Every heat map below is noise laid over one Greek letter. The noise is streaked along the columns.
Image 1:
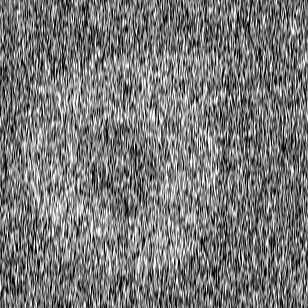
sigma
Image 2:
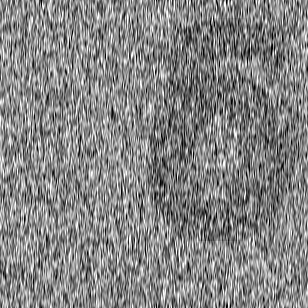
delta
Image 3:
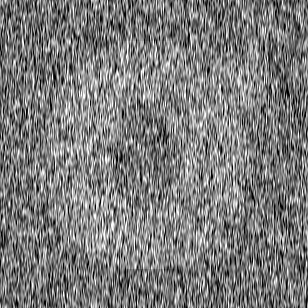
sigma
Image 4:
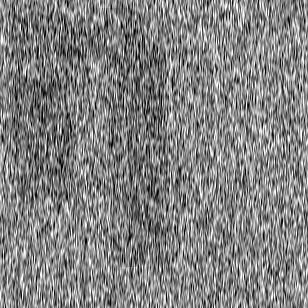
eta
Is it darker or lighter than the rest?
darker
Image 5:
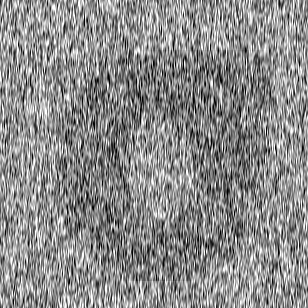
sigma
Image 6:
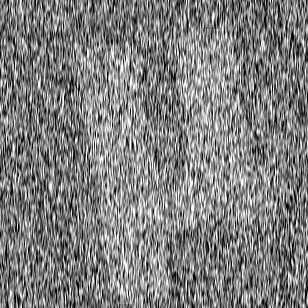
mu
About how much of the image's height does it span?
nearly all
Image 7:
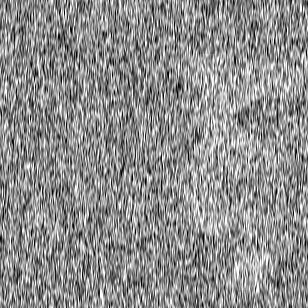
xi
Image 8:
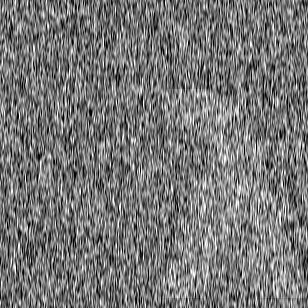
lambda
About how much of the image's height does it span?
two thirds
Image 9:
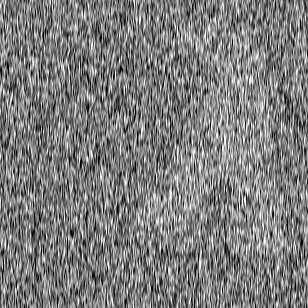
lambda
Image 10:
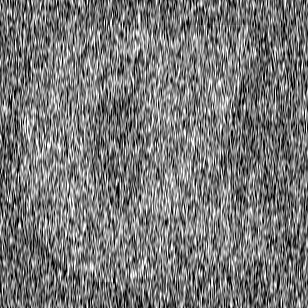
alpha
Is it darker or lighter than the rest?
lighter
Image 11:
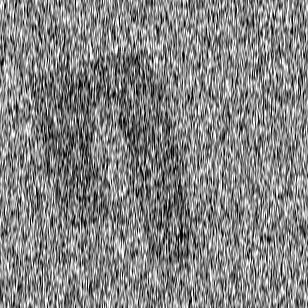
eta
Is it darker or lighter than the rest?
darker
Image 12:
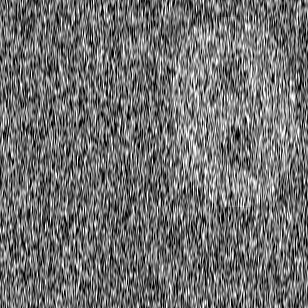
theta
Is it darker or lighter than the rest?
lighter
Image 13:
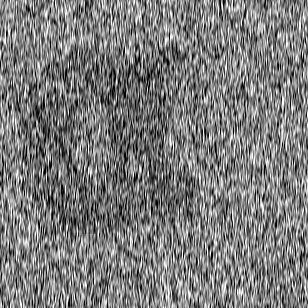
alpha
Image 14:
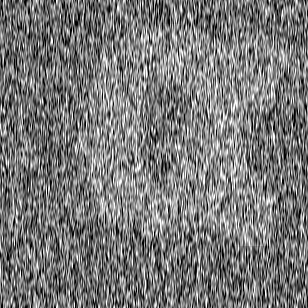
alpha
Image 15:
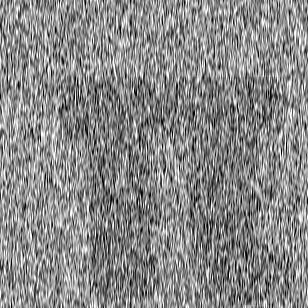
pi
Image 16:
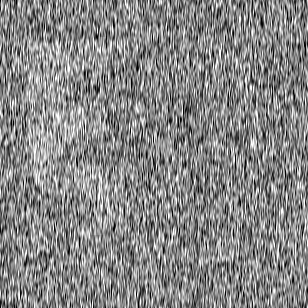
xi
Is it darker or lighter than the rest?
lighter
